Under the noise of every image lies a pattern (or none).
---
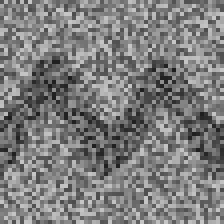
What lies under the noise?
a wavy band
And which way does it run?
left to right
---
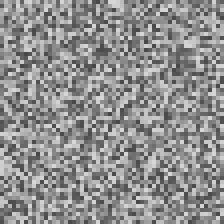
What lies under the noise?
only noise
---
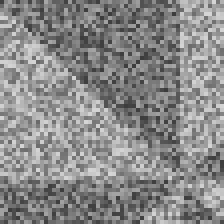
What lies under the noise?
spokes from one point
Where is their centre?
bottom right
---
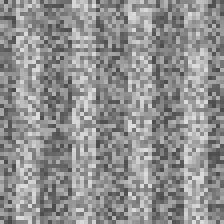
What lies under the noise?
vertical stripes
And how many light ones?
4
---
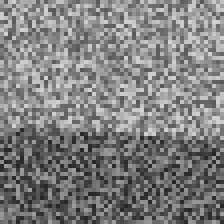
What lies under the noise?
a sharp edge
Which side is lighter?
top
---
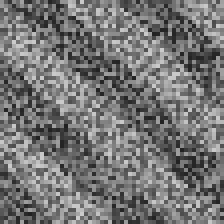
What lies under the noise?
diagonal stripes
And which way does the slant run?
top left to bottom right
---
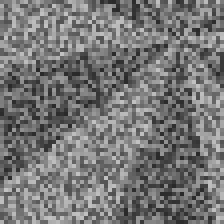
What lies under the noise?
spokes from one point
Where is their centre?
top right
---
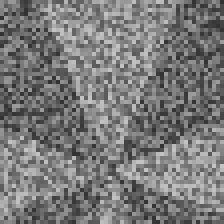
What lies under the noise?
spokes from one point
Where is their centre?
bottom middle
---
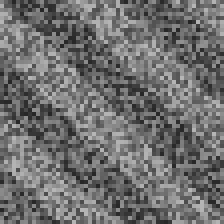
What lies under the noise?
diagonal stripes
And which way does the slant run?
top left to bottom right
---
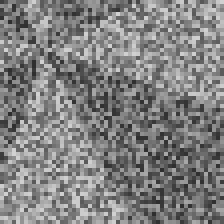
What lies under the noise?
spokes from one point
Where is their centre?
top left
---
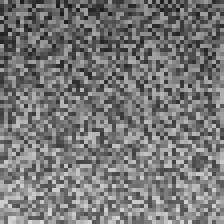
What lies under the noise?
a smooth slope
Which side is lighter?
bottom
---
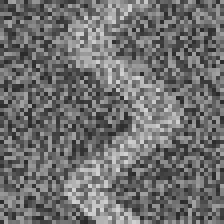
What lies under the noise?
a wavy band
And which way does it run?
top to bottom
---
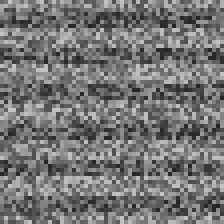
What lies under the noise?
horizontal stripes
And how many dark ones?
6
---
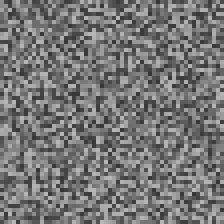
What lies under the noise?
only noise
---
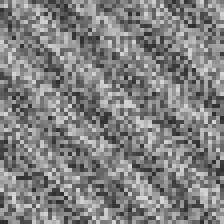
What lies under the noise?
diagonal stripes
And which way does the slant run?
top left to bottom right
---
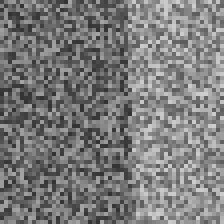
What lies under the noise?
a sharp edge
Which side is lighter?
right
